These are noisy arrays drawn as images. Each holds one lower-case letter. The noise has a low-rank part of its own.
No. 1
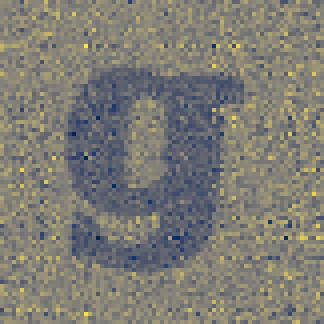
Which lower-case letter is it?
g
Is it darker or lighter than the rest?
darker
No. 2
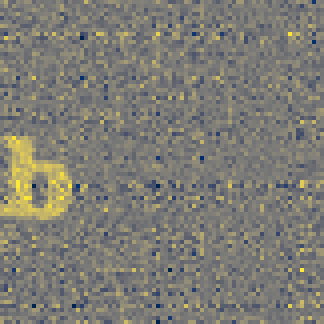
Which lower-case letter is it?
b
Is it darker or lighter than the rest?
lighter
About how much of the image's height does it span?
a quarter
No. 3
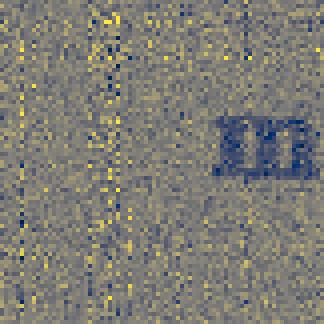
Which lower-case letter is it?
m
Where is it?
middle right
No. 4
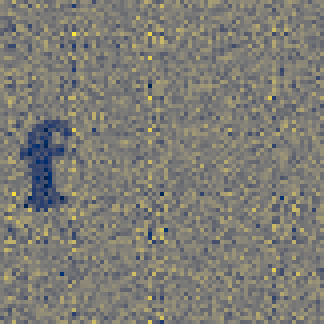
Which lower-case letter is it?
f
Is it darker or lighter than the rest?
darker
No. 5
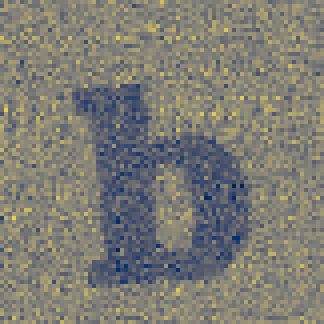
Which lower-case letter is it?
b
